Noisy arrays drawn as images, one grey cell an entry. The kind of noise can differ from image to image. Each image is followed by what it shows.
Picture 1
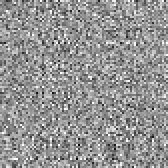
low rank plus noise
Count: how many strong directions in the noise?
three or four
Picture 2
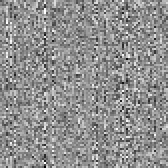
columns of uneven size
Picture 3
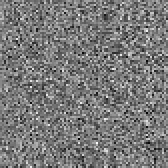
low rank plus noise
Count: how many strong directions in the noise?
five to eight
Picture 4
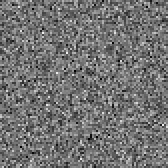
independent entries
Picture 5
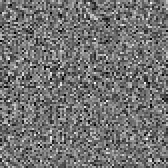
low rank plus noise
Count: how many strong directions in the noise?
five to eight
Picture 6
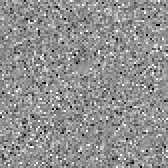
heavy tails
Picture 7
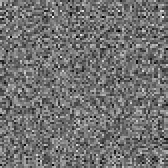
low rank plus noise
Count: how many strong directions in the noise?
two
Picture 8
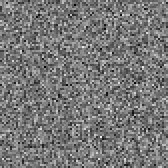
independent entries
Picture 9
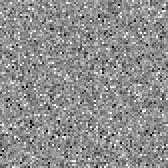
heavy tails
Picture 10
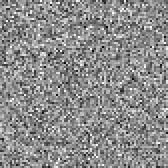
independent entries
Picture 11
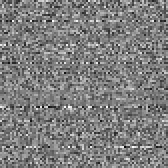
rows of uneven size
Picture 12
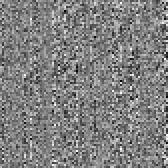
columns of uneven size
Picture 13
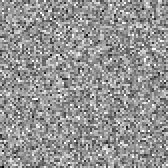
independent entries
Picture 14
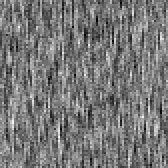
streaked along the columns
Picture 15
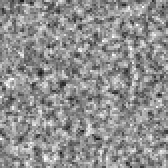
blotchy
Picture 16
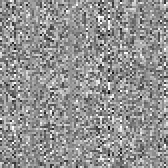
columns of uneven size
